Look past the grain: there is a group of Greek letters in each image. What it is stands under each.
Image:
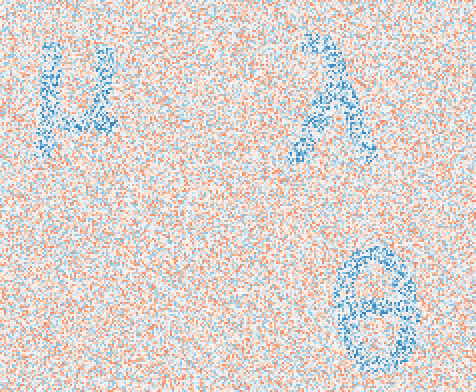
top left: mu; top right: lambda; bottom right: theta
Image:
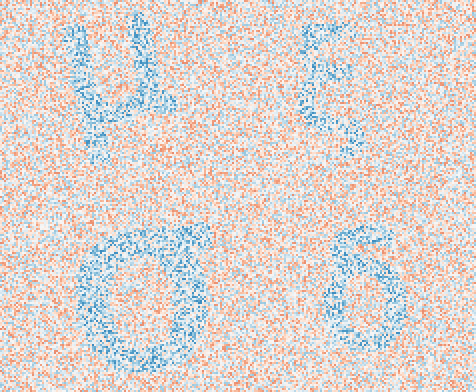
top left: mu; top right: xi; bottom left: sigma; bottom right: delta
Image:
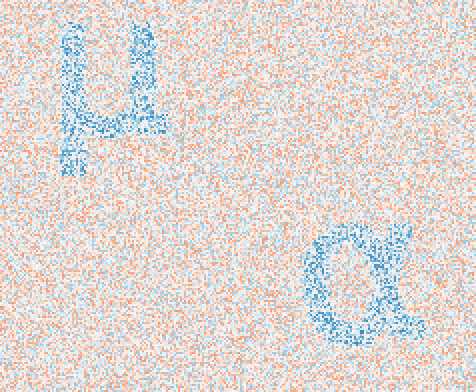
top left: mu; bottom right: alpha
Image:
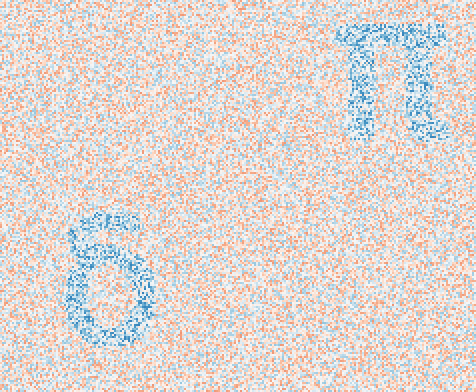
top right: pi; bottom left: delta
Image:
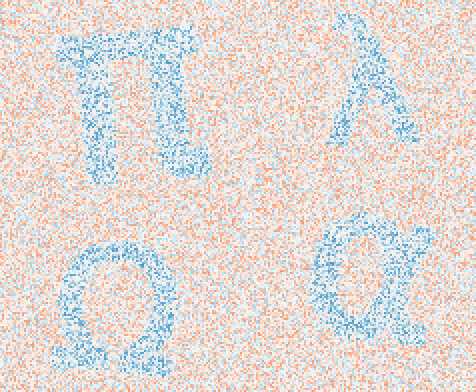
top left: pi; top right: lambda; bottom left: omega; bottom right: alpha
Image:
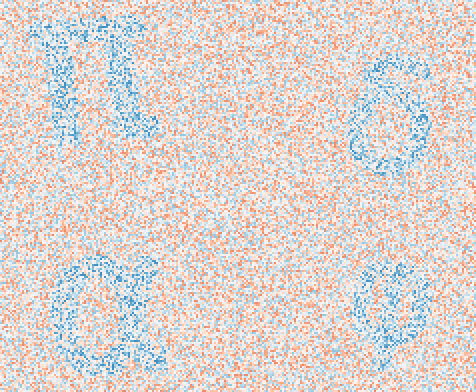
top left: pi; top right: delta; bottom left: alpha; bottom right: phi
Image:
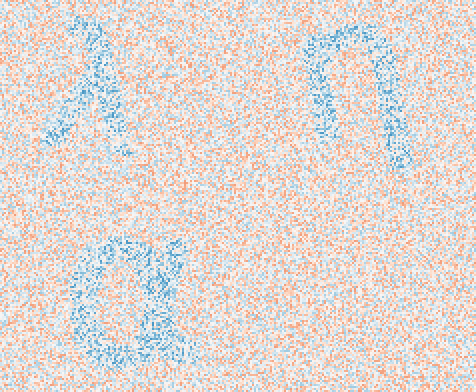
top left: lambda; top right: eta; bottom left: alpha
